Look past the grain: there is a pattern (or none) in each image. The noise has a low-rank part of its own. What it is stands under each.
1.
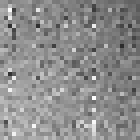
a smooth slope
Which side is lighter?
bottom left
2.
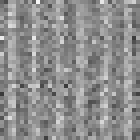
vertical stripes
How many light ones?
6
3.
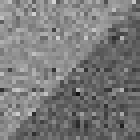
a sharp edge
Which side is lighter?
top left
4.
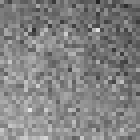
a smooth slope
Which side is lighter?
bottom left
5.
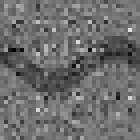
a wavy band
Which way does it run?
left to right
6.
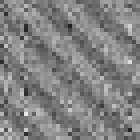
diagonal stripes
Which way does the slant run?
top left to bottom right
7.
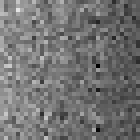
a smooth slope
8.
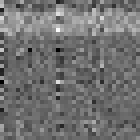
one horizontal stripe
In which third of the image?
top
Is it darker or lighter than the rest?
lighter
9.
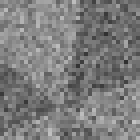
spokes from one point
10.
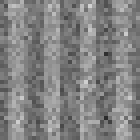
vertical stripes
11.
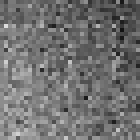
a smooth slope
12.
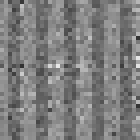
vertical stripes
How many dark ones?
5
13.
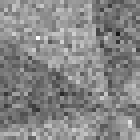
spokes from one point
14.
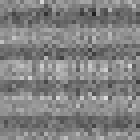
horizontal stripes
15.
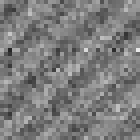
diagonal stripes
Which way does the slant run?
bottom left to top right
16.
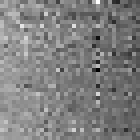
a smooth slope
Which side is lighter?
left
